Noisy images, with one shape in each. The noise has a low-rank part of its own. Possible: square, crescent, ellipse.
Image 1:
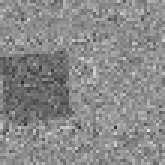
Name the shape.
square
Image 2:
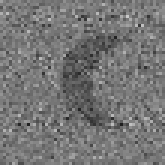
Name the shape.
crescent
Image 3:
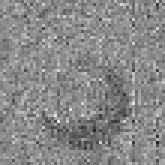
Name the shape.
crescent
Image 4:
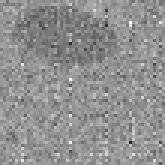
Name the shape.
ellipse
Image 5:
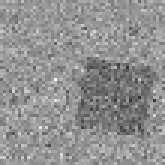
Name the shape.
square
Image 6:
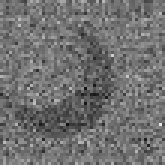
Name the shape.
crescent
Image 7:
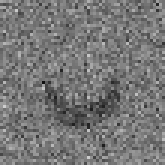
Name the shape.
crescent
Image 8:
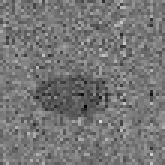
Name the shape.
ellipse
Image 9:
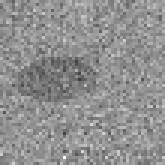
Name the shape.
ellipse
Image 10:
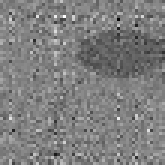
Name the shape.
ellipse
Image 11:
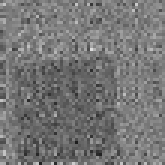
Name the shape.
square
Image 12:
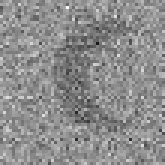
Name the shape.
crescent
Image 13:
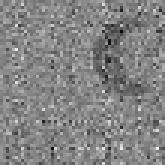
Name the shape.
crescent
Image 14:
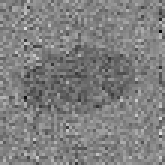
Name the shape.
ellipse
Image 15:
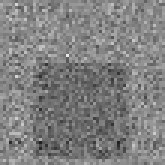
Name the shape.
square
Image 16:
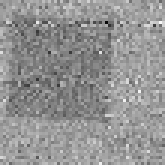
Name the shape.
square
